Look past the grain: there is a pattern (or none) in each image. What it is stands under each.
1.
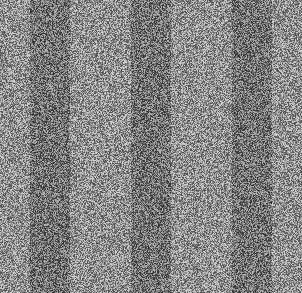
vertical stripes
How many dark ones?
3
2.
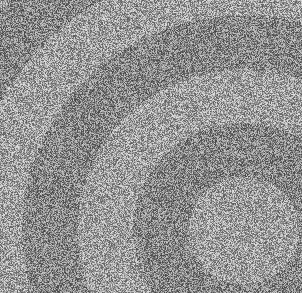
rings round one point
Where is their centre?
bottom right
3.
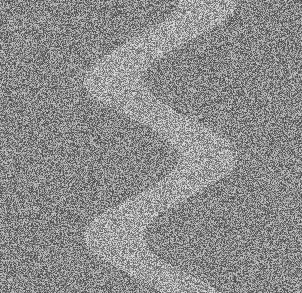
a wavy band
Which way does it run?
top to bottom
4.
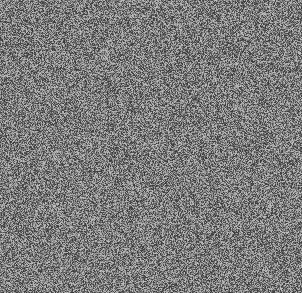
only noise
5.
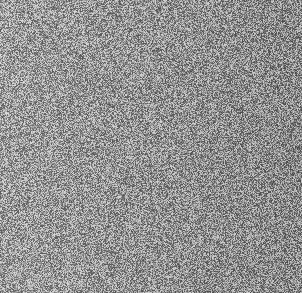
a smooth slope
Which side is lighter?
left
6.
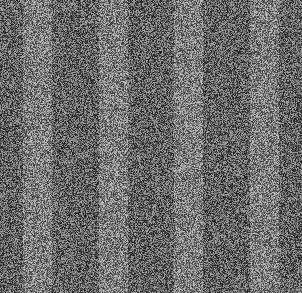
vertical stripes
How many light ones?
4
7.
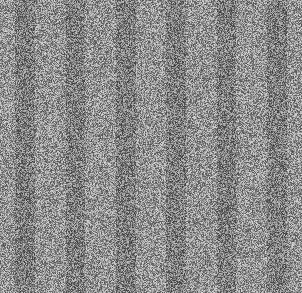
vertical stripes
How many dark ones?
6
